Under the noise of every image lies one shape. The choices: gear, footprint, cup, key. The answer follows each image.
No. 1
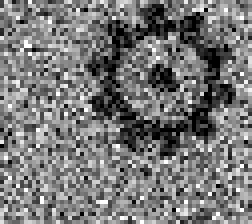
gear
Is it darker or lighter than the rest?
darker
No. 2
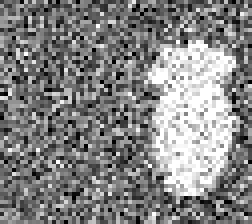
footprint
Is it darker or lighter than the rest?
lighter
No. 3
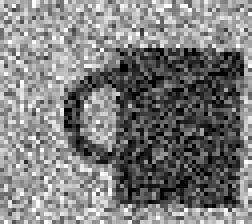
cup
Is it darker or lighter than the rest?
darker
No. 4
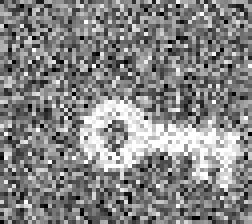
key
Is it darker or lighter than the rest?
lighter
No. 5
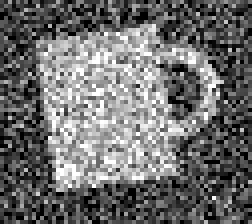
cup
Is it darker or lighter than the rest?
lighter
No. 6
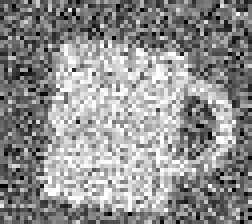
cup
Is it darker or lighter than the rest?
lighter
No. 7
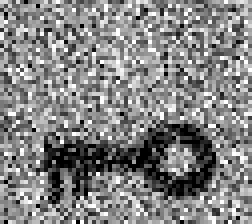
key
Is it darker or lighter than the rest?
darker
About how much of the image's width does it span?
two thirds
